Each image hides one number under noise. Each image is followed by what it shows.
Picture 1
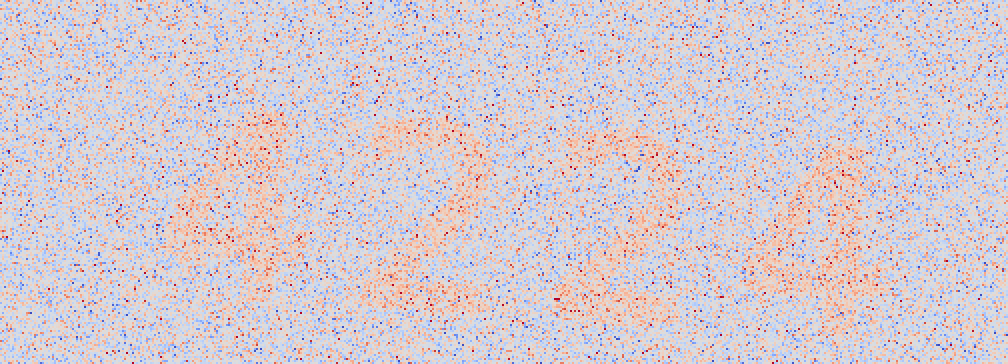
4224
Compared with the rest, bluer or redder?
redder
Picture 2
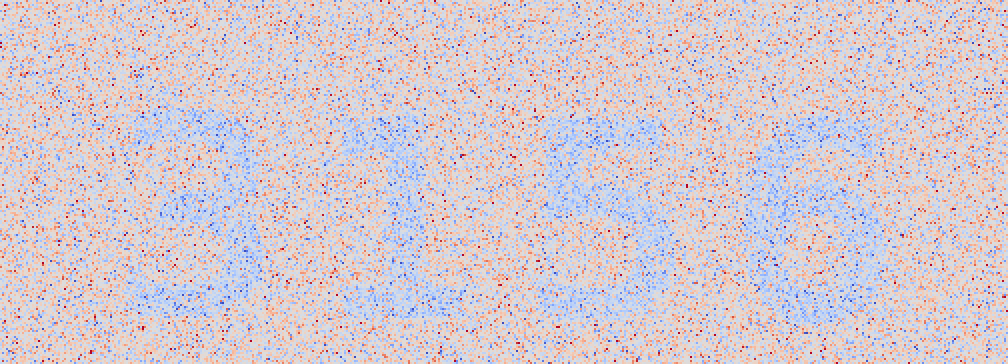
3156
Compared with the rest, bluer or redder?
bluer
